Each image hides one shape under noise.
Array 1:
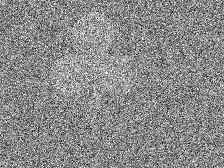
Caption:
light club
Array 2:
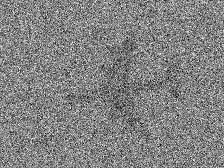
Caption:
dark airplane
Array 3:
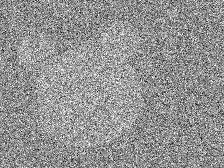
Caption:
light bear's head
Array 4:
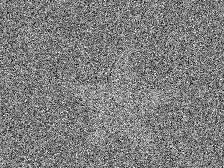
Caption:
light star
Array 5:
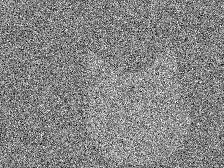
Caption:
light cat's head
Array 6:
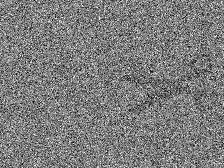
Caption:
dark pair of scissors, middle right
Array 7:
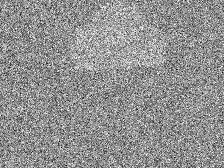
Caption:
light cloud, top middle
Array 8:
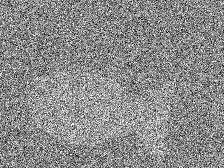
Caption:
light fish
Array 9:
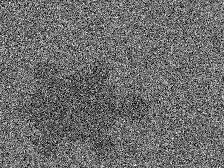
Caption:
dark turtle
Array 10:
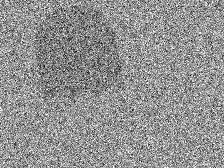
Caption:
dark ghost
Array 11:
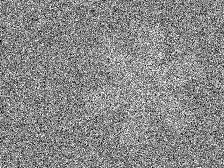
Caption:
light asterisk
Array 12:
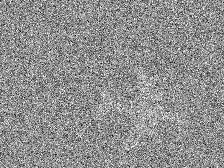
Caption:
light airplane
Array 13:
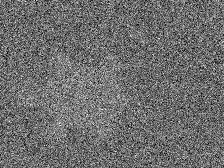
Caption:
light turtle
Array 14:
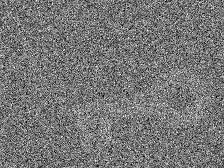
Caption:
light key
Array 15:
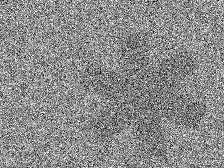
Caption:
dark asterisk
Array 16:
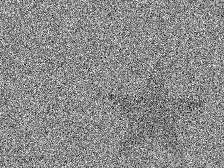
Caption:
dark star
